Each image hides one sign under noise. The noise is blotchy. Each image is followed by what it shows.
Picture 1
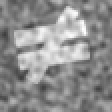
light not-equal sign
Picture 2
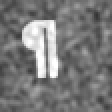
light pilcrow
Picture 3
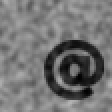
dark at sign
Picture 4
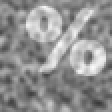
light percent sign
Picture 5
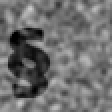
dark section sign
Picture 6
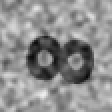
dark infinity sign
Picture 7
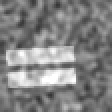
light equals sign
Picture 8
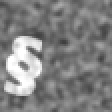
light section sign
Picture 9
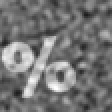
light percent sign
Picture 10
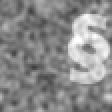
light section sign
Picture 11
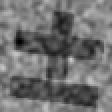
dark plus-minus sign
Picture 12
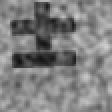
dark plus-minus sign
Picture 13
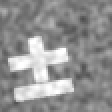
light plus-minus sign
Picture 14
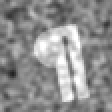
light pilcrow
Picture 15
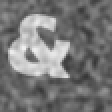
light ampersand
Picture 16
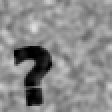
dark question mark
